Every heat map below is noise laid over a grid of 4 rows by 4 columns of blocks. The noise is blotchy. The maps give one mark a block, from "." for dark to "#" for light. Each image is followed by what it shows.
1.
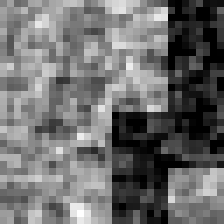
# # # .
# # # .
# # . .
# # . #
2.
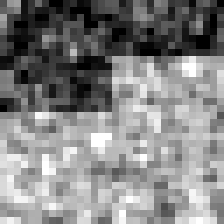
. . . .
. . # #
# # # #
# # # #
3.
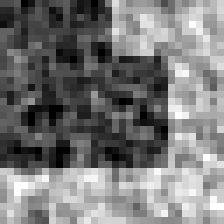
. . # #
. . . #
. . . #
# # # #
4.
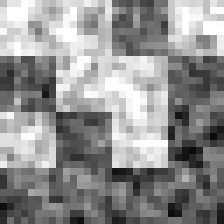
# # . #
. # # .
# . # .
. . . .
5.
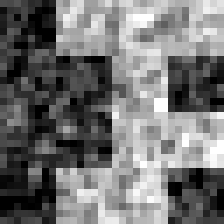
. # # #
. . # .
. . # #
. # # .
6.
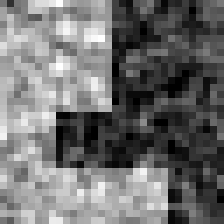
# # . .
# # . .
# . . .
# # # .
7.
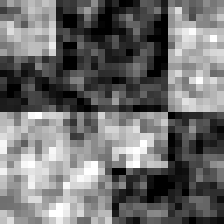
# . . #
. . . #
# # # .
# # . .
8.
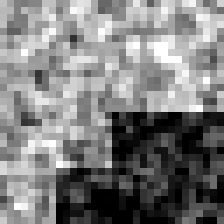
# # # #
# # # #
# # . .
# . . .
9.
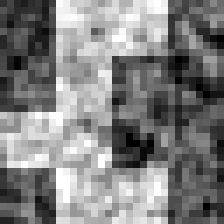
. # # .
. # . .
# # . .
. # # .
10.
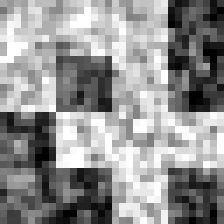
# # # .
# . # .
. # # #
. . # .
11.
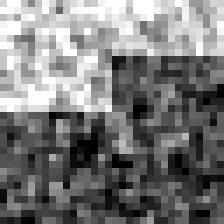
# # # #
# # . .
. . . .
. . . .
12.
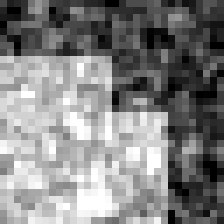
. . . .
# # . .
# # # .
# # # .
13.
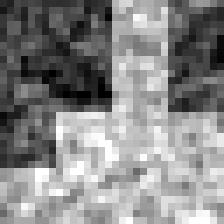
. . # .
. . # .
. # # #
# # # #
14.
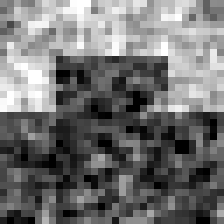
# # # #
# . . #
. . . .
. . . .
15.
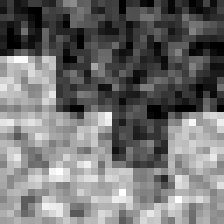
. . . .
# . . .
# # . #
# # # #
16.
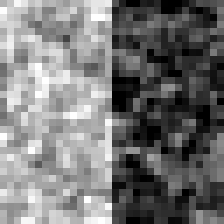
# # . .
# # . .
# # . .
# # . .
